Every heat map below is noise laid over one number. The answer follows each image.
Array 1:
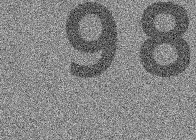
98
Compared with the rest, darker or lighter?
darker
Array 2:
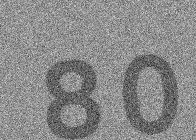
80
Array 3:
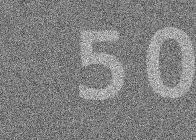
50
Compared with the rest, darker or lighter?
lighter
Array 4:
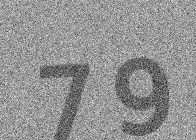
79
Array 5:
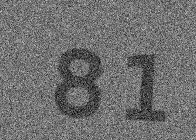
81
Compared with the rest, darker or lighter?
darker
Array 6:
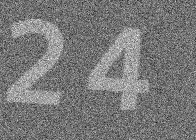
24
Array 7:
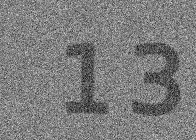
13
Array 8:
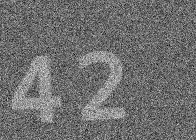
42
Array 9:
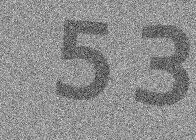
53
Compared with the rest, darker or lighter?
darker
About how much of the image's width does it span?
two thirds
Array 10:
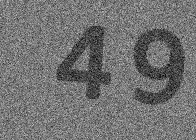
49
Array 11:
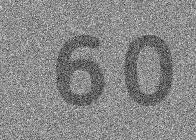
60
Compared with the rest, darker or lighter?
darker
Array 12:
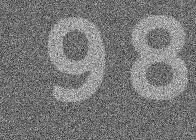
98
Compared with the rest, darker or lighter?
lighter
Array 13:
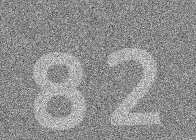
82
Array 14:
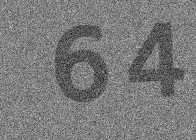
64
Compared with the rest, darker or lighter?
darker
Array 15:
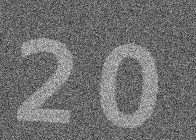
20
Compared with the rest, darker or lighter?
lighter
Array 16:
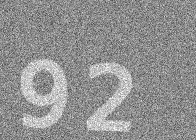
92
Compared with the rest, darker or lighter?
lighter
